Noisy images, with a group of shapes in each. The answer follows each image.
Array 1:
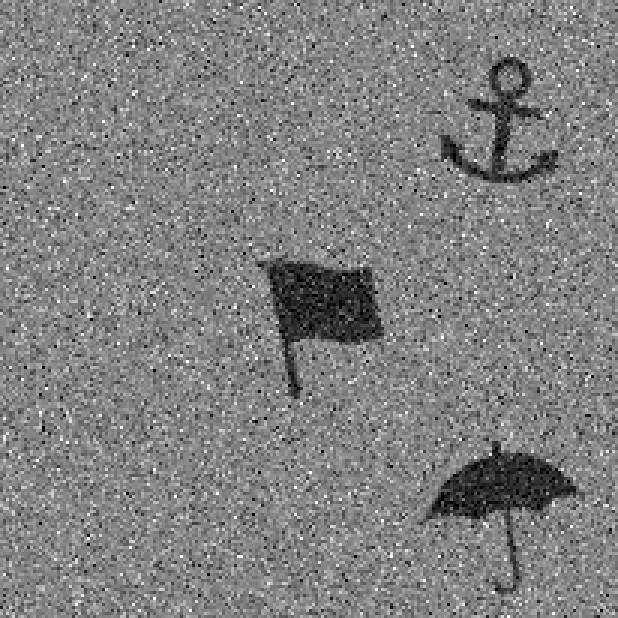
top right: anchor; centre: flag; bottom right: umbrella
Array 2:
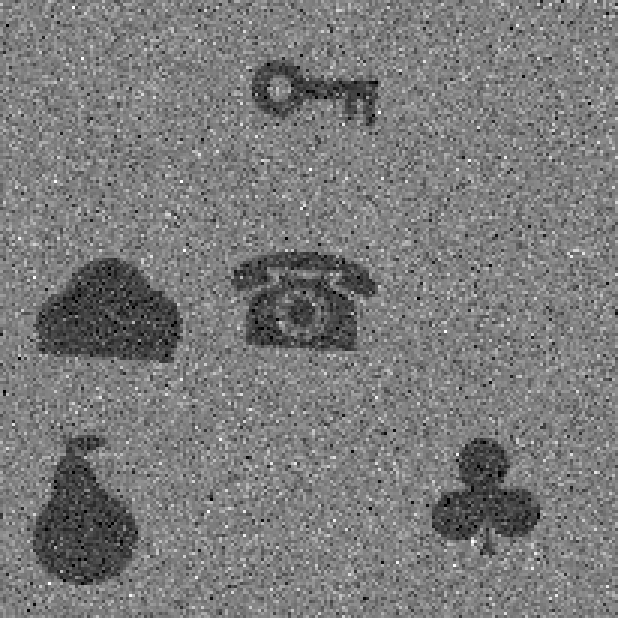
top middle: key; middle left: cloud; centre: telephone; bottom left: pear; bottom right: club
